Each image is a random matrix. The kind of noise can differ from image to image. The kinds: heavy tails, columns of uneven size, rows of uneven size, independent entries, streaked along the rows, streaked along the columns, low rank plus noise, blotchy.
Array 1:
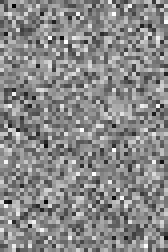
independent entries
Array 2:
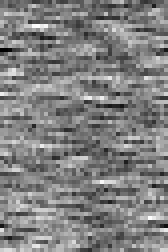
streaked along the rows
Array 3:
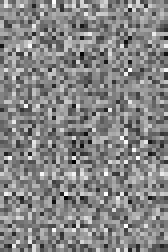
low rank plus noise
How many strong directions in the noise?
one
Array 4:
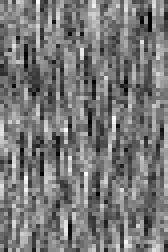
streaked along the columns
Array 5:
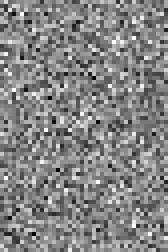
independent entries
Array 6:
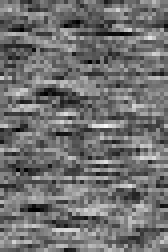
streaked along the rows
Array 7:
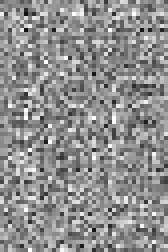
low rank plus noise
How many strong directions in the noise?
five to eight
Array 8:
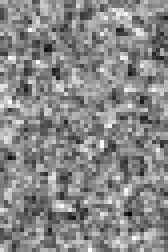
blotchy
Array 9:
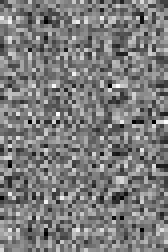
low rank plus noise
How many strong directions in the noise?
three or four
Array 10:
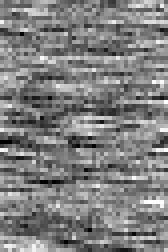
streaked along the rows
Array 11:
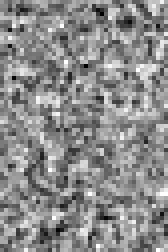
blotchy
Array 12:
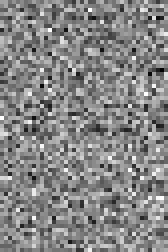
low rank plus noise
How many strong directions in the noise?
five to eight
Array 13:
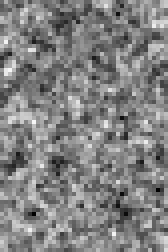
blotchy
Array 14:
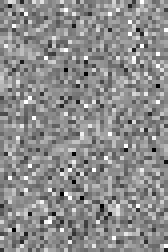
heavy tails
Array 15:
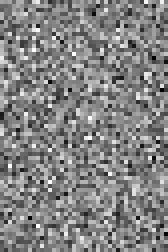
independent entries
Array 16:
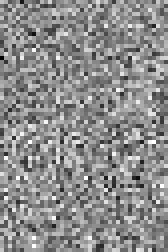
low rank plus noise
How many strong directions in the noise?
five to eight
